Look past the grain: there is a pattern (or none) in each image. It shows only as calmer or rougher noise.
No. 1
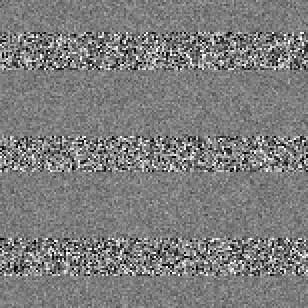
horizontal stripes
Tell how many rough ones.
3
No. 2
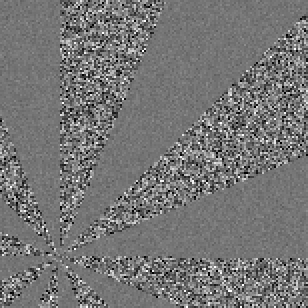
spokes from one point
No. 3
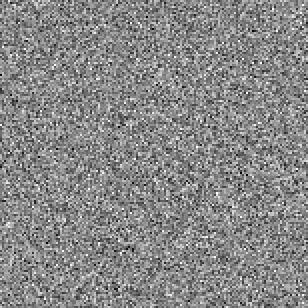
only noise
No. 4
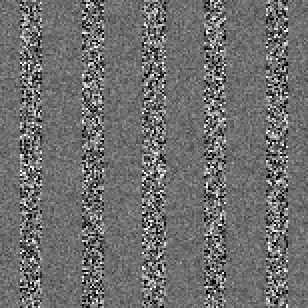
vertical stripes
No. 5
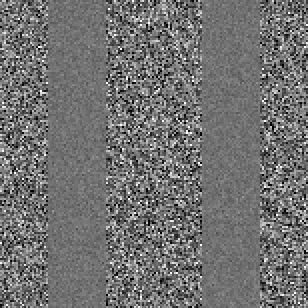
vertical stripes
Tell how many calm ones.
2
